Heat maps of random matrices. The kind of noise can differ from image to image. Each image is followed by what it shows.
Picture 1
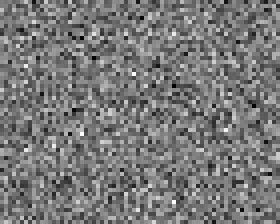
low rank plus noise
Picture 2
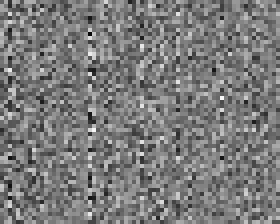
columns of uneven size
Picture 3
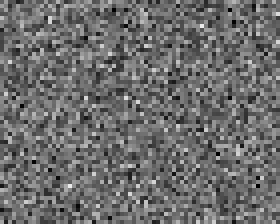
independent entries
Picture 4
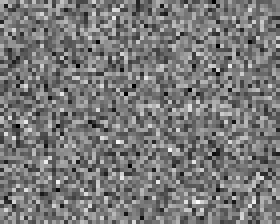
independent entries
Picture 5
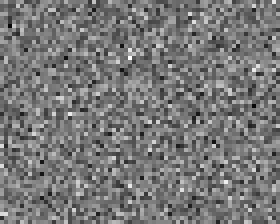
independent entries
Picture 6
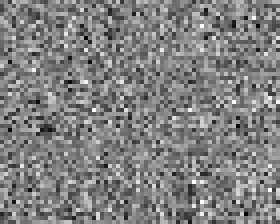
low rank plus noise
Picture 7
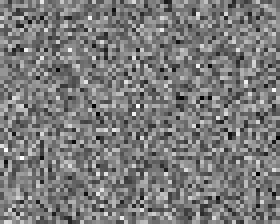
low rank plus noise
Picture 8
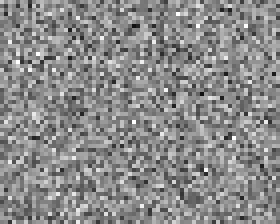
independent entries
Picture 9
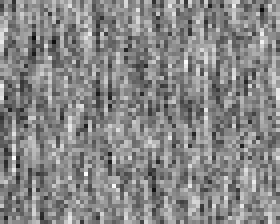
streaked along the columns
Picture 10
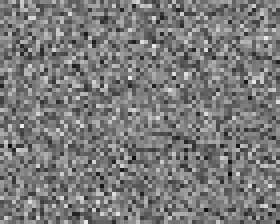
independent entries
